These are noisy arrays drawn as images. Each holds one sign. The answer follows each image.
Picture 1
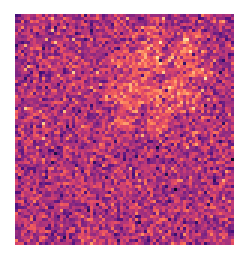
light hash sign
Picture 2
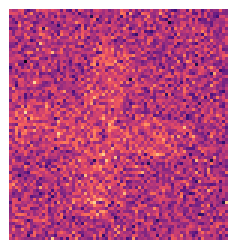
light plus sign
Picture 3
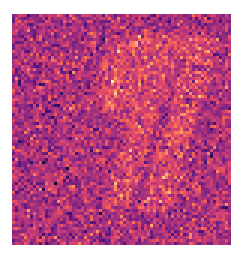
light pilcrow
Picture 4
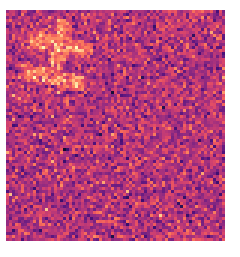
light plus-minus sign, top left
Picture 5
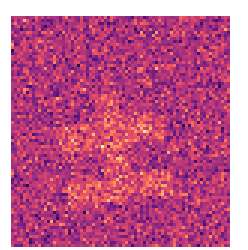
light plus-minus sign
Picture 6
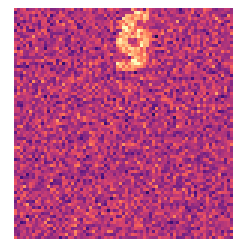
light section sign, top middle
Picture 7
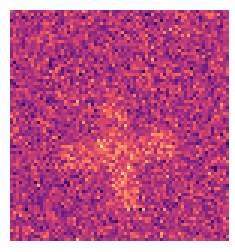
light plus sign
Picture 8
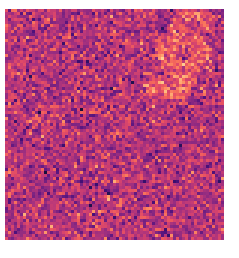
light section sign, top right
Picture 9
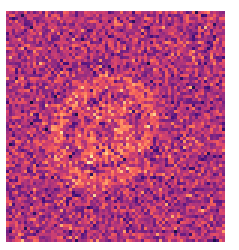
light at sign
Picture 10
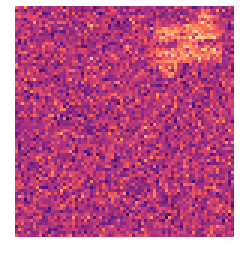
light not-equal sign, top right
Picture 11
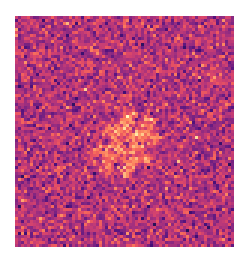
light hash sign, centre
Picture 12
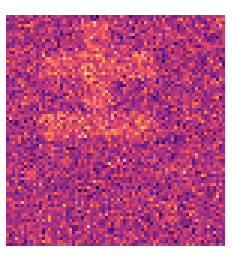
light plus-minus sign
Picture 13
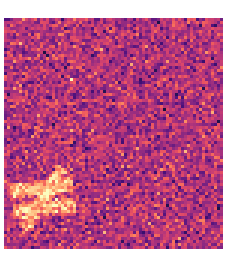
light not-equal sign, bottom left
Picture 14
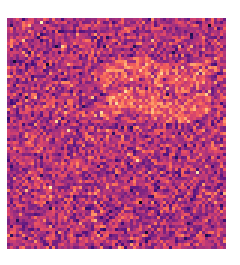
light approximately sign
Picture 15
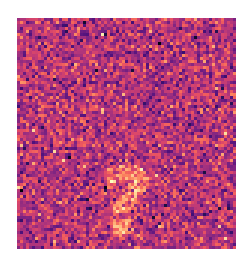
light question mark, bottom middle
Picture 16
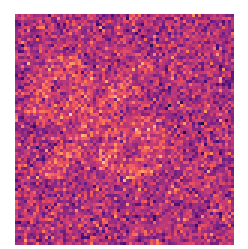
light percent sign
